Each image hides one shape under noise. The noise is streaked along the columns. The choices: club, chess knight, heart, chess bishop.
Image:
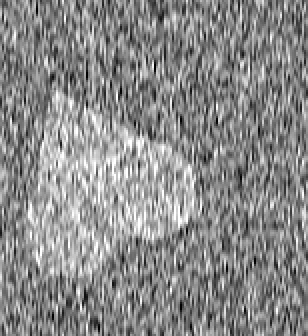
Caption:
light heart
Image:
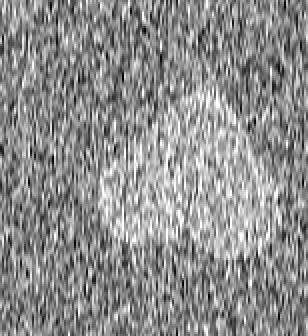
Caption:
light heart
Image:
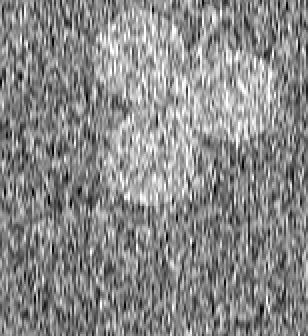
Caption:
light club
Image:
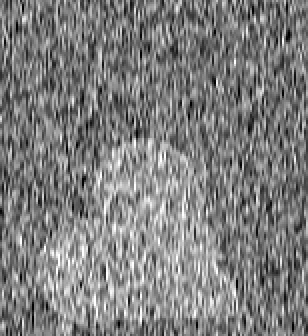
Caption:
light heart
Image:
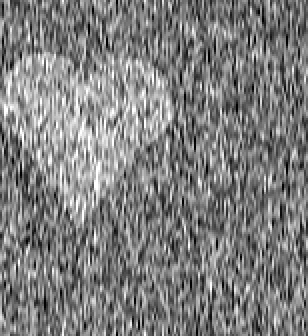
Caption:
light heart
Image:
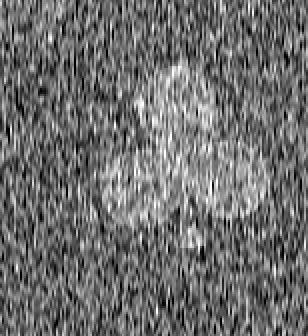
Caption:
light club
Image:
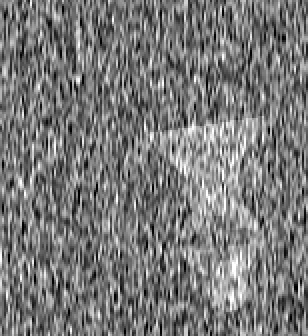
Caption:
light chess bishop
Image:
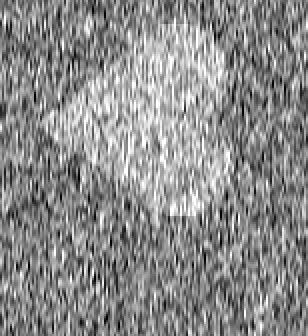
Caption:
light heart
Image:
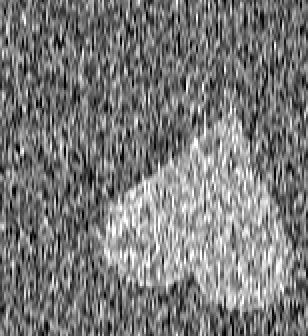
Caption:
light heart
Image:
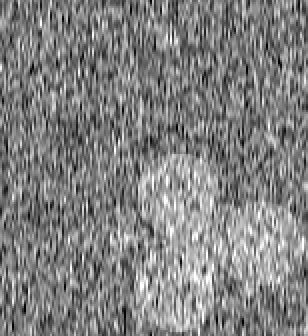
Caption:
light club
